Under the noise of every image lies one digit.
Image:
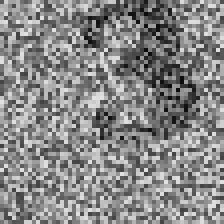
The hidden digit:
3
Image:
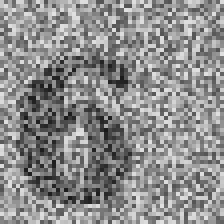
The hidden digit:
6
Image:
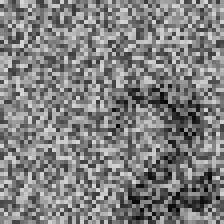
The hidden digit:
2
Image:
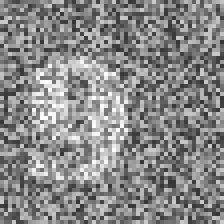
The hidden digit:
9
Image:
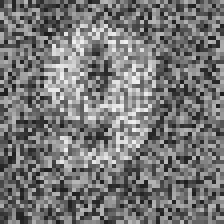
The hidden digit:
9
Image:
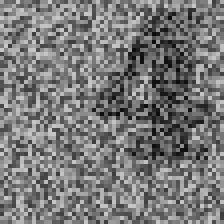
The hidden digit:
4
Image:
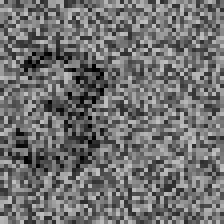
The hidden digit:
3
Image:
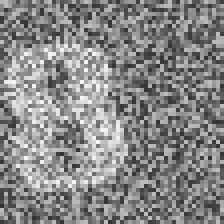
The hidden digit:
8
